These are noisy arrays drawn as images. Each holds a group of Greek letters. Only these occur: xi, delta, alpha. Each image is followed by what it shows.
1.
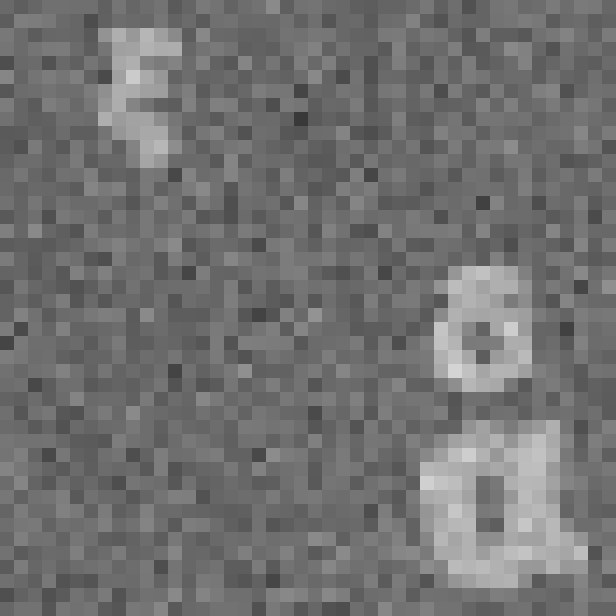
top left: xi; middle right: delta; bottom right: alpha
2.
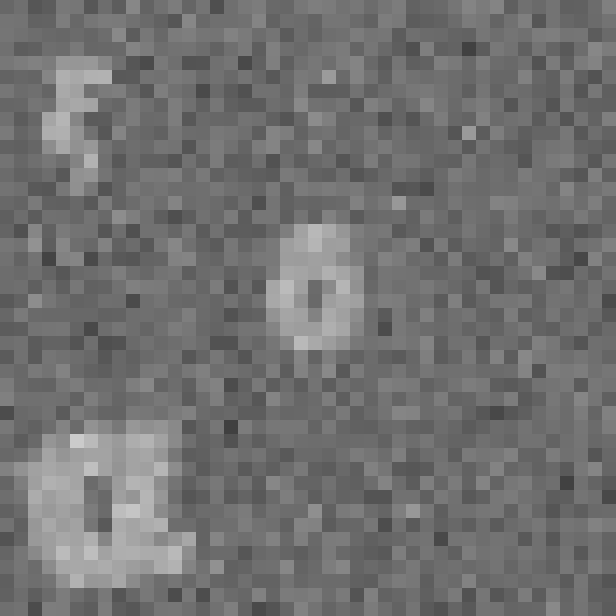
top left: xi; centre: delta; bottom left: alpha
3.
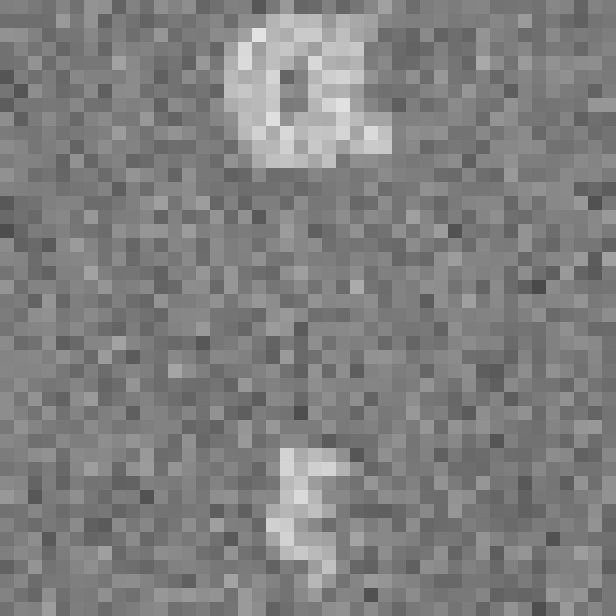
top middle: alpha; bottom middle: xi
